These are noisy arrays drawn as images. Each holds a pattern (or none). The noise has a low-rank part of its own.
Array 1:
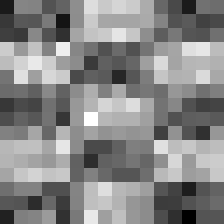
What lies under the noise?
a checkerboard
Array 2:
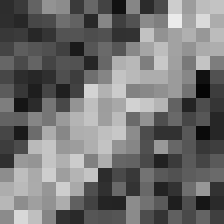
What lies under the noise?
a diagonal band
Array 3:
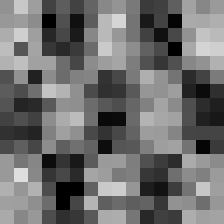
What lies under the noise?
a checkerboard
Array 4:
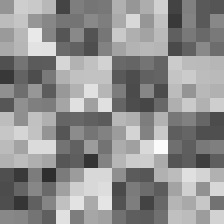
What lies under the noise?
a checkerboard
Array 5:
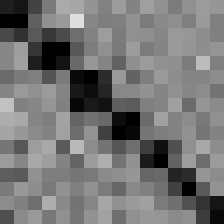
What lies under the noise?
blocks along the diagonal
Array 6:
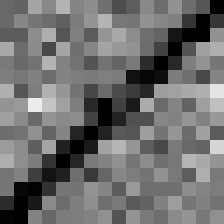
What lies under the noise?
a diagonal band
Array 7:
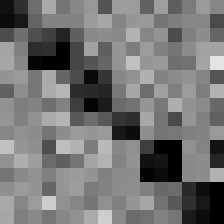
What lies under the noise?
blocks along the diagonal
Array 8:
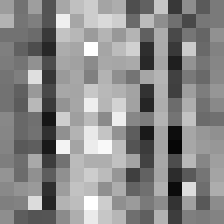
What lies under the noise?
bands of columns
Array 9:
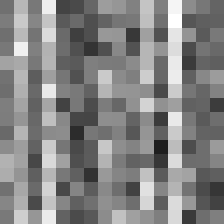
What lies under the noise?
bands of columns
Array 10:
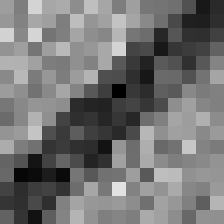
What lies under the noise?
a diagonal band
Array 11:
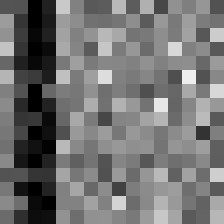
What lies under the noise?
one band of columns
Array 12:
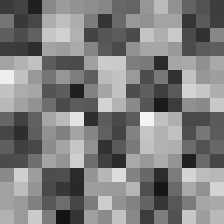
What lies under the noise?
a checkerboard
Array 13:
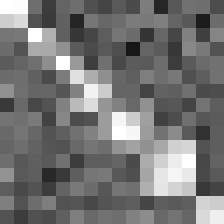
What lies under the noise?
blocks along the diagonal
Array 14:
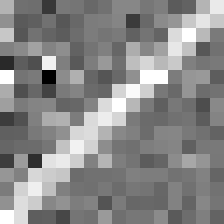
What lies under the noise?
a diagonal band
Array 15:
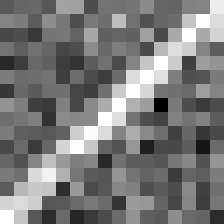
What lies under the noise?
a diagonal band
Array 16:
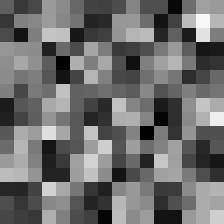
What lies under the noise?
a checkerboard
